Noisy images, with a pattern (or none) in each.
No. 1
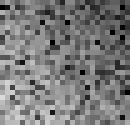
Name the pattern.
a smooth slope
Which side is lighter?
bottom left
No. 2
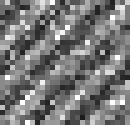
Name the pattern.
diagonal stripes
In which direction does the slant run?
bottom left to top right
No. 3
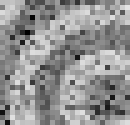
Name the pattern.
rings round one point
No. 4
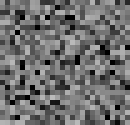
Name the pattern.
only noise
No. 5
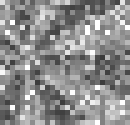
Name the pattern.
spokes from one point
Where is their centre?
middle left
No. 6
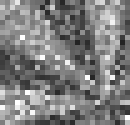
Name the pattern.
spokes from one point
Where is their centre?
bottom right
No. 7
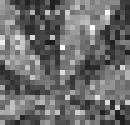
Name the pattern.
spokes from one point
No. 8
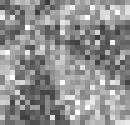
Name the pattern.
spokes from one point
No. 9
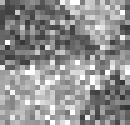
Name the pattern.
spokes from one point
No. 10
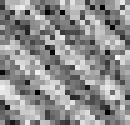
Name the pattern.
diagonal stripes
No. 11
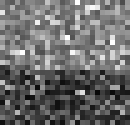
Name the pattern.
a sharp edge
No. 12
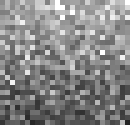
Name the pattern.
a smooth slope
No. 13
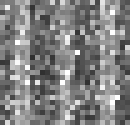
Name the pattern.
vertical stripes
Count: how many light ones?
3
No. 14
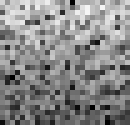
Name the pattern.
a smooth slope
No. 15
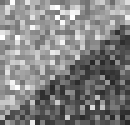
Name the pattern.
a sharp edge
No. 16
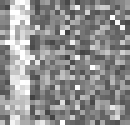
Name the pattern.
one vertical stripe
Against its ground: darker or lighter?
lighter
